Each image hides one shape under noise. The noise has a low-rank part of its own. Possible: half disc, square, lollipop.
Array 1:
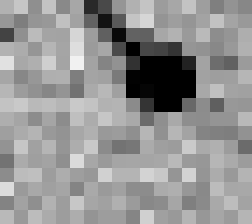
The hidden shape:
lollipop
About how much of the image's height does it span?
half
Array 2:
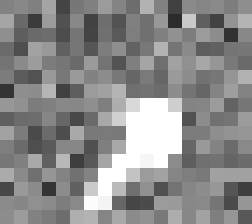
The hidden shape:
lollipop
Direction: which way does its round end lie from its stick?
up and right
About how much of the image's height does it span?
half
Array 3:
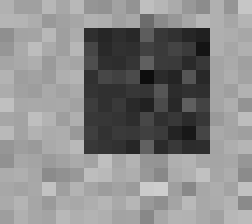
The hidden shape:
square
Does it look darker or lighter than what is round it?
darker
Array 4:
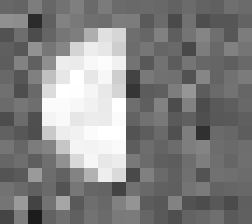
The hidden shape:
half disc
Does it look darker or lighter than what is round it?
lighter
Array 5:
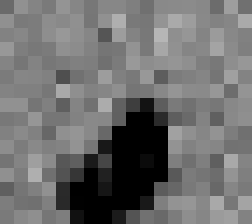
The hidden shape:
half disc
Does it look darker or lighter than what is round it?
darker
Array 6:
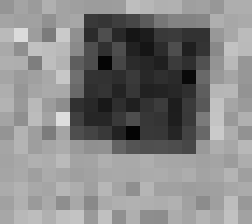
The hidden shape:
square
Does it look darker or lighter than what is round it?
darker
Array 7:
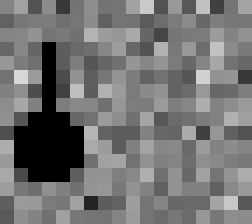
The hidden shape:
lollipop
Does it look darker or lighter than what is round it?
darker
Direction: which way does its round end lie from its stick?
down
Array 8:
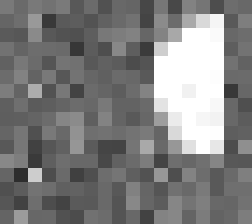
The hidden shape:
half disc
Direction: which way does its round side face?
left
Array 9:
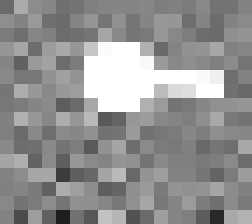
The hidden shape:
lollipop
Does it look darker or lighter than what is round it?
lighter
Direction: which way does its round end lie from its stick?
left
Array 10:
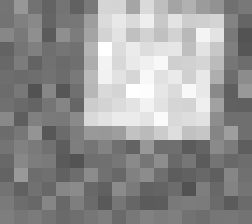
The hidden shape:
square
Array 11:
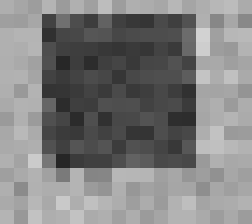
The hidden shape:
square
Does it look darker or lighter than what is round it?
darker
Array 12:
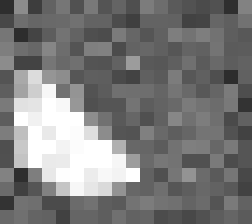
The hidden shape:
half disc
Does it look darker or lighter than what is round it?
lighter
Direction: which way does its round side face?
down and left
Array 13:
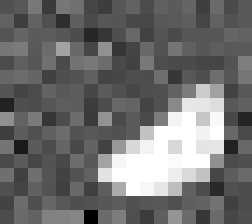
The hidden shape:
half disc
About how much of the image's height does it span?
half
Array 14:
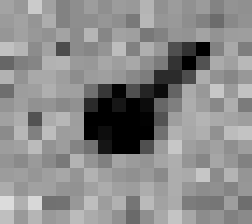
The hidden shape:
lollipop
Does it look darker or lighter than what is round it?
darker
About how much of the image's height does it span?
half
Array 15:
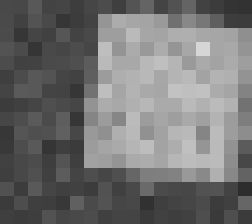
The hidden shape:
square
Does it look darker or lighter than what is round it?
lighter
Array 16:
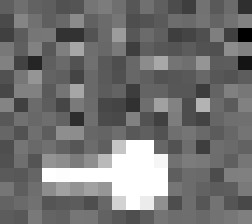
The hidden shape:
lollipop
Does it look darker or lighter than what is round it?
lighter
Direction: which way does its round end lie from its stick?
right
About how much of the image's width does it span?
half
